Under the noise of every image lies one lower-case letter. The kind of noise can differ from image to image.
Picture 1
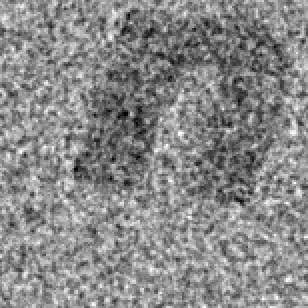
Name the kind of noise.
blotchy
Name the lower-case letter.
n
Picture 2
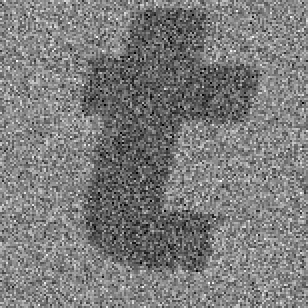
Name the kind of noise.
independent entries
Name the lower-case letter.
t
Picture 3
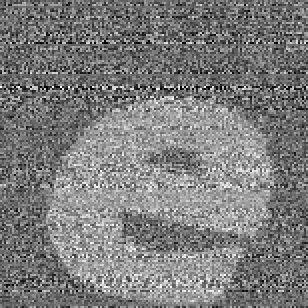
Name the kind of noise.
rows of uneven size
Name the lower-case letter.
e
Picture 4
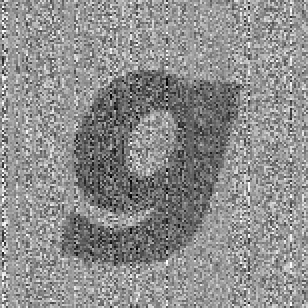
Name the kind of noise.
columns of uneven size
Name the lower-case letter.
g
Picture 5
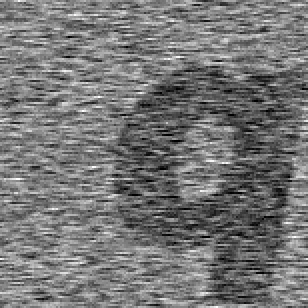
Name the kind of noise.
streaked along the rows
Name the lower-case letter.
q
